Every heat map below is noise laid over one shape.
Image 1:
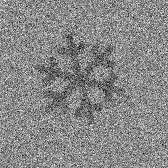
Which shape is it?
snowflake
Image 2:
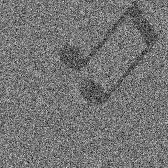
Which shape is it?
pair of musical notes
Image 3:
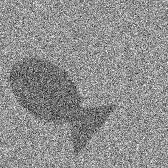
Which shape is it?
fish
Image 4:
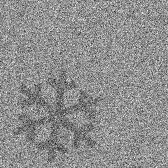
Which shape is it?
snowflake
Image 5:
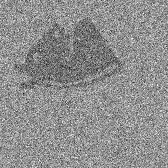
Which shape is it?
chess knight
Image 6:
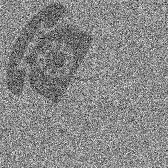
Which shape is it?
telephone
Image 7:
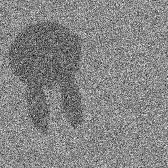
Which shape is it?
rabbit's head
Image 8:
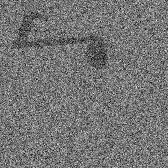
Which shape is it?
musical note
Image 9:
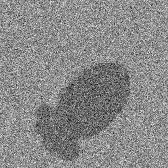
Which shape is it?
footprint
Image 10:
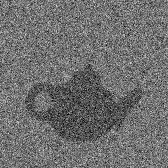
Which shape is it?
teapot
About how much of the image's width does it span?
two thirds
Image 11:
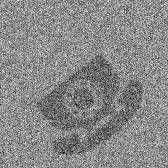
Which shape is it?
telephone
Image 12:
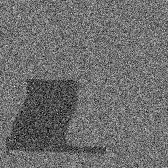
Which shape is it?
flag
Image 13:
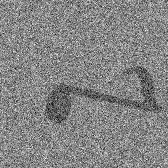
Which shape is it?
musical note
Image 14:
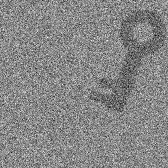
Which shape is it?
key
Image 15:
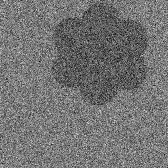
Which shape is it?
flower
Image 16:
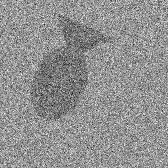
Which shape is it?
fish
